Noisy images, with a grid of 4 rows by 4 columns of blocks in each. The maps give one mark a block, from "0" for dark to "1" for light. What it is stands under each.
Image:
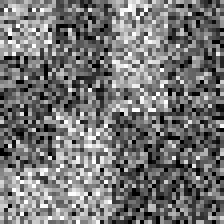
1 0 1 0
0 0 1 0
0 1 0 0
1 1 0 0
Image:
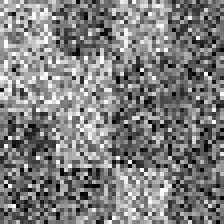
1 0 1 0
1 1 0 0
0 1 0 0
0 0 1 0
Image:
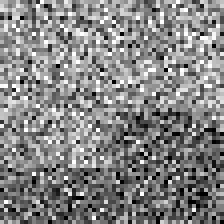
1 1 1 1
1 1 1 1
1 1 0 0
0 0 0 0
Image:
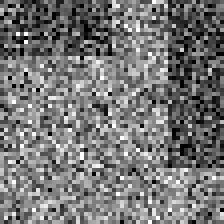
0 0 1 0
1 1 1 0
1 1 1 0
1 1 1 1
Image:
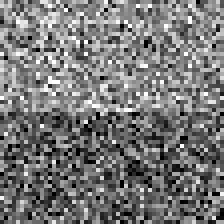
1 1 1 1
1 1 1 1
0 0 0 0
0 0 0 0
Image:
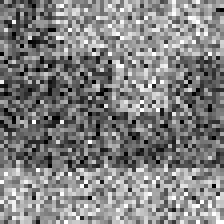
0 1 1 1
0 0 1 0
0 0 0 0
1 1 1 1
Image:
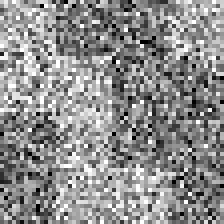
1 0 0 1
1 1 0 0
0 1 0 0
0 1 1 0
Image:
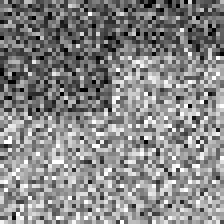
0 0 0 0
0 0 1 1
1 1 1 1
1 1 1 1
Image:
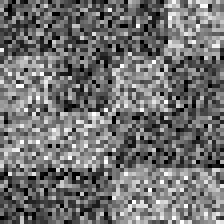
0 0 0 1
1 0 1 0
1 1 0 0
0 0 1 1
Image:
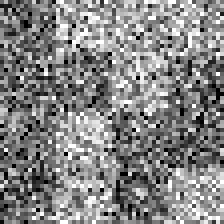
0 1 1 1
0 0 1 0
0 1 0 0
0 1 0 1
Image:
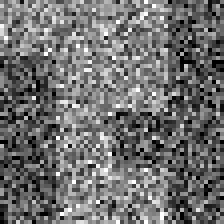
1 1 1 0
0 1 1 0
0 1 0 0
0 1 1 0
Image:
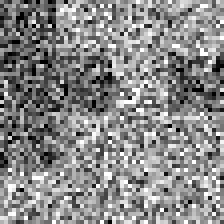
0 1 1 1
0 0 1 0
0 1 1 1
1 1 1 1
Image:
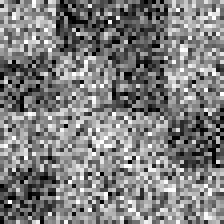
1 0 0 1
0 1 0 1
1 1 1 0
0 1 1 1
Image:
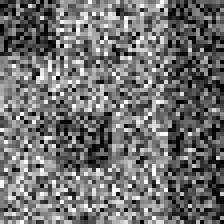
0 1 1 0
1 1 1 0
1 0 1 0
1 1 1 0
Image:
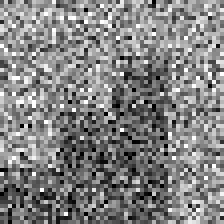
1 1 1 1
1 1 0 1
1 0 0 1
0 0 0 1
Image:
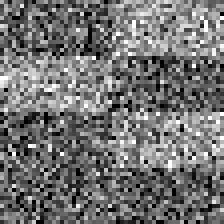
0 0 1 1
1 1 0 0
0 0 1 1
0 0 0 0
